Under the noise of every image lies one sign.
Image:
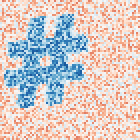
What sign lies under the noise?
hash sign
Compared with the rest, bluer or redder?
bluer
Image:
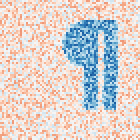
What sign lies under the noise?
pilcrow
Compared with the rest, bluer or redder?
bluer
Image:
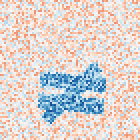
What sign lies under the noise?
not-equal sign
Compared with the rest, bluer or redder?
bluer
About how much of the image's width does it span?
half
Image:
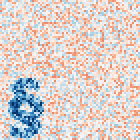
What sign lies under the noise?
section sign
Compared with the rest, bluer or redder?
bluer
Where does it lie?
bottom left
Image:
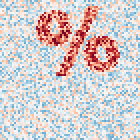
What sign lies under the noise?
percent sign
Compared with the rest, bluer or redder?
redder
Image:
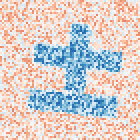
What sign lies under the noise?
plus-minus sign
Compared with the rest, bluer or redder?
bluer
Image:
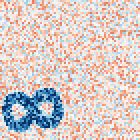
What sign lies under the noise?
infinity sign
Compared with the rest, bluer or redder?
bluer
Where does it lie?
bottom left
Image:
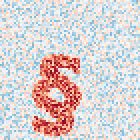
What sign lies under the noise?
section sign
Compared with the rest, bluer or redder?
redder
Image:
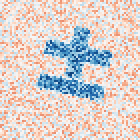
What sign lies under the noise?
plus-minus sign
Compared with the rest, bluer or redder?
bluer
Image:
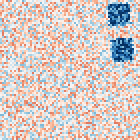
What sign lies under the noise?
colon
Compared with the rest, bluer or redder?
bluer
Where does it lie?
top right
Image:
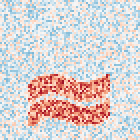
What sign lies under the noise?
approximately sign
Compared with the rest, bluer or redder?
redder
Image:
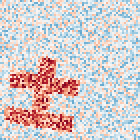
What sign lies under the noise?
plus-minus sign
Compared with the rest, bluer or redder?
redder
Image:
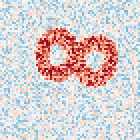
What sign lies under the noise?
infinity sign
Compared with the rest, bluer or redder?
redder
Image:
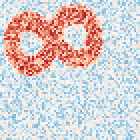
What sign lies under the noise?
infinity sign
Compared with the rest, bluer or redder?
redder
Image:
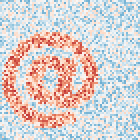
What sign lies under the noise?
at sign
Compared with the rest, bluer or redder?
redder
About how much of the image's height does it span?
two thirds
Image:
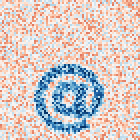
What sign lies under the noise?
at sign
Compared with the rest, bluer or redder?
bluer
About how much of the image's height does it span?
half
